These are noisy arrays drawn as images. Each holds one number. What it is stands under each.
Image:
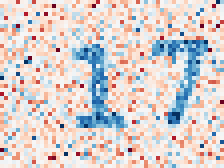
17
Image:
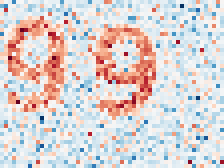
99
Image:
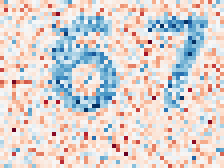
67
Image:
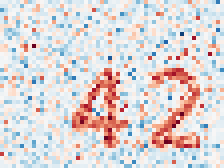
42
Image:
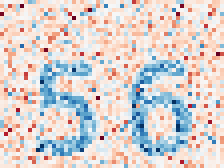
56
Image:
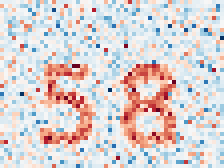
58
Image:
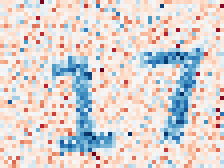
17
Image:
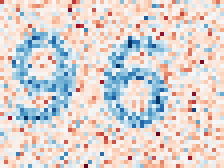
96
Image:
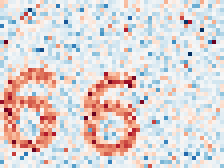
66
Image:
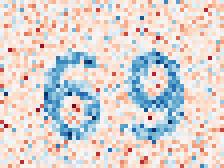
69
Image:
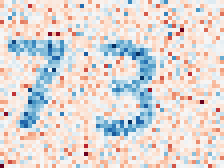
73
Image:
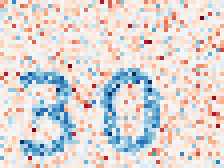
30
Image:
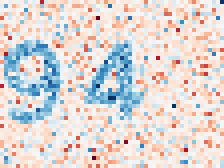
94
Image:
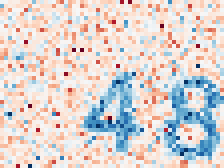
48
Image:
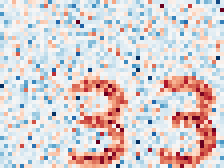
33
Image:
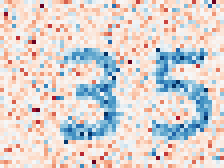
35
